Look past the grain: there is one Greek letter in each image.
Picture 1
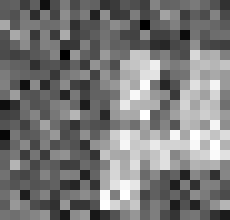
mu
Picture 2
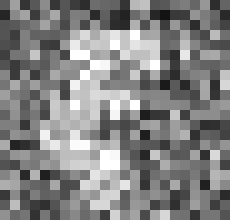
xi
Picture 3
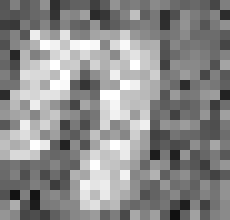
eta
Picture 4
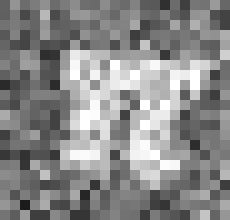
pi
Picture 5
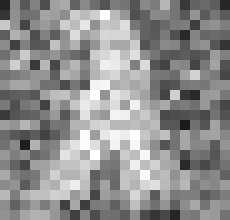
lambda
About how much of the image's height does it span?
nearly all
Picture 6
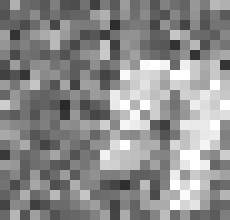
eta
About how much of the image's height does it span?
two thirds
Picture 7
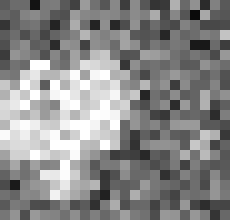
phi
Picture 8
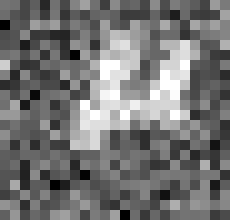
mu
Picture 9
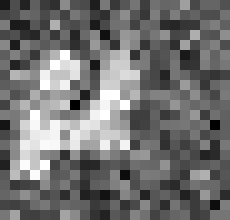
mu
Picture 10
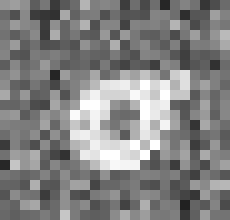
sigma
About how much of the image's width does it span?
half
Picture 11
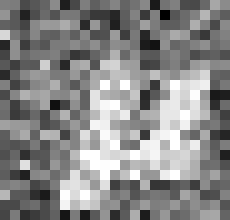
mu
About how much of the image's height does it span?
two thirds
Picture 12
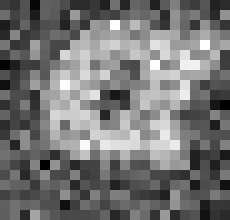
alpha
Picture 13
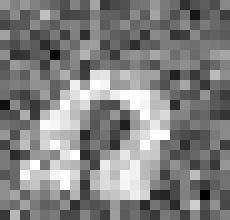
omega
